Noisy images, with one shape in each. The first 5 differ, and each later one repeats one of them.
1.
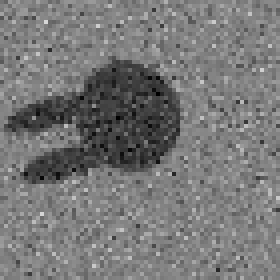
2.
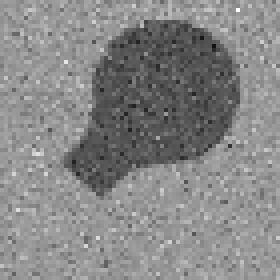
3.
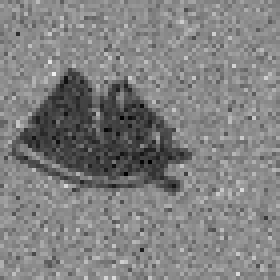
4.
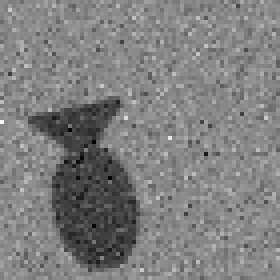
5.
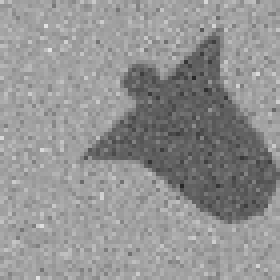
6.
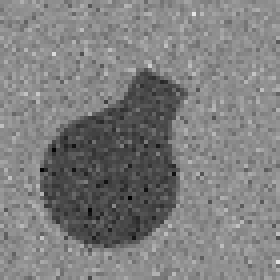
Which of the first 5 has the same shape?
2
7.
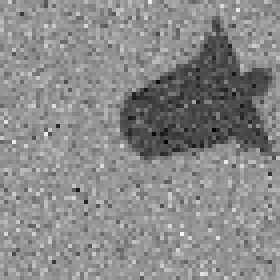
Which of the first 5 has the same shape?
5
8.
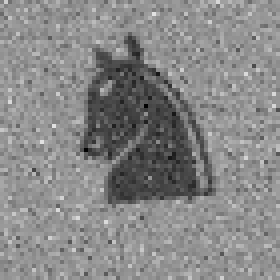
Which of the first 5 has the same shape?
3
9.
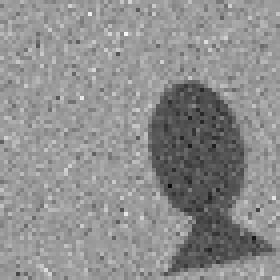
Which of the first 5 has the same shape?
4
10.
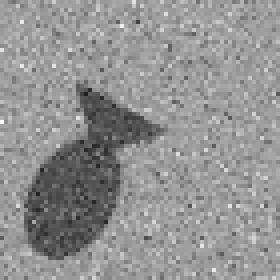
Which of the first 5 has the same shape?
4
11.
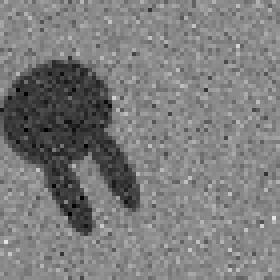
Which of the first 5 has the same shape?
1
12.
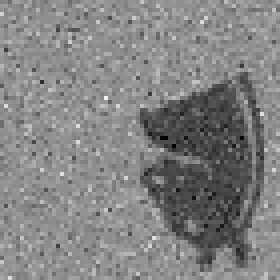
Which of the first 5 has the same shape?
3
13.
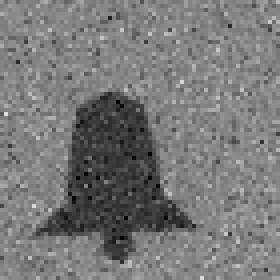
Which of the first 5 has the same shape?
5
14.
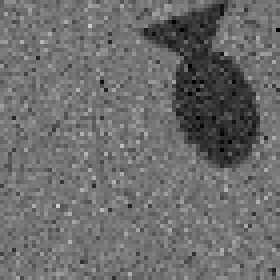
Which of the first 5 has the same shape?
4
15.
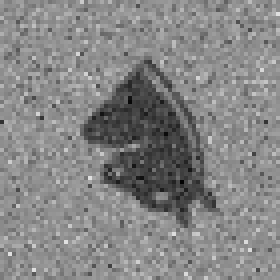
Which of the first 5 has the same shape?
3
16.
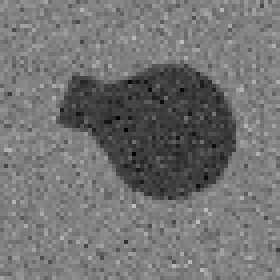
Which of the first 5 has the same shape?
2
